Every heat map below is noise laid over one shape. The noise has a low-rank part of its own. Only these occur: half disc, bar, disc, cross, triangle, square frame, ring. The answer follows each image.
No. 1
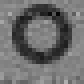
dark ring
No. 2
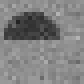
dark half disc
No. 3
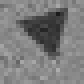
dark triangle
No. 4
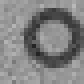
dark ring
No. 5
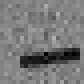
dark bar
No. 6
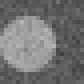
light disc
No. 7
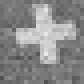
light cross
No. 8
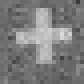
light cross
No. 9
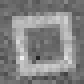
light square frame
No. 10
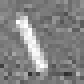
light bar
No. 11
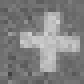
light cross
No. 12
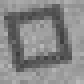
dark square frame
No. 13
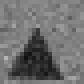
dark triangle
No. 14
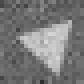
light triangle
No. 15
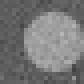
light disc
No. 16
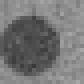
dark disc
